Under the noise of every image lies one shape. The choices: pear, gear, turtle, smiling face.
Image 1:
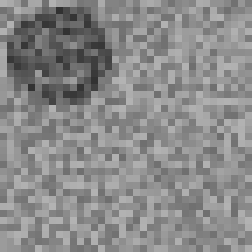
smiling face
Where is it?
top left
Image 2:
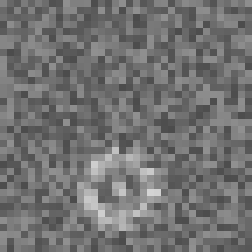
gear
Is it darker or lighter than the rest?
lighter
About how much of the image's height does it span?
a third
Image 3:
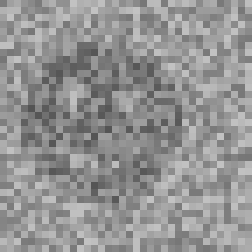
smiling face
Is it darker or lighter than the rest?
darker
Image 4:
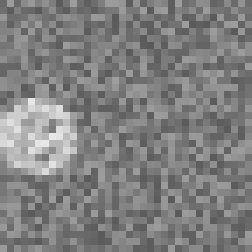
smiling face
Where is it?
middle left
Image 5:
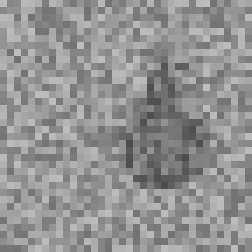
pear
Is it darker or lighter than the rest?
darker
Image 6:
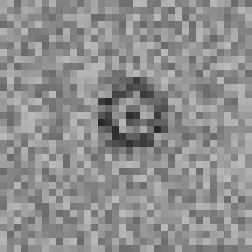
gear
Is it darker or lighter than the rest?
darker
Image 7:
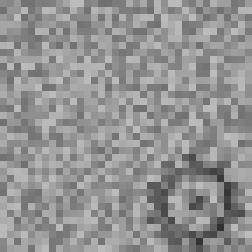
gear
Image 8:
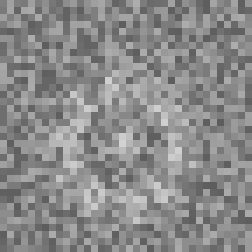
gear
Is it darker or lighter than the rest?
lighter
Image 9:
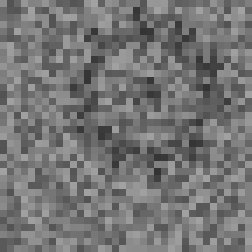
gear
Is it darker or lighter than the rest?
darker
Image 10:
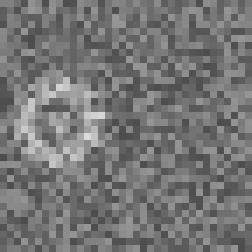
gear
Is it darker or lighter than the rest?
lighter
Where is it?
middle left
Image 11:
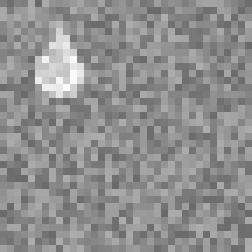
pear
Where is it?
top left
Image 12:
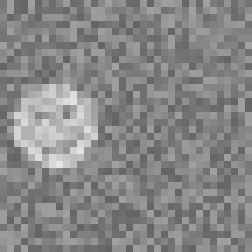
smiling face
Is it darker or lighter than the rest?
lighter
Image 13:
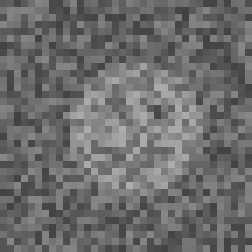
smiling face
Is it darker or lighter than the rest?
lighter
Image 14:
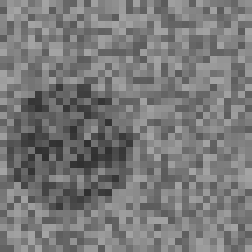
smiling face
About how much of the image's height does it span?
half
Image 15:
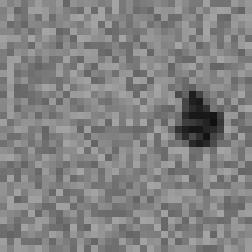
pear
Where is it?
middle right
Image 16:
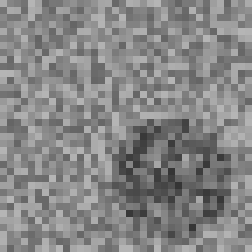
smiling face
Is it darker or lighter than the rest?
darker
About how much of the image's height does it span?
half
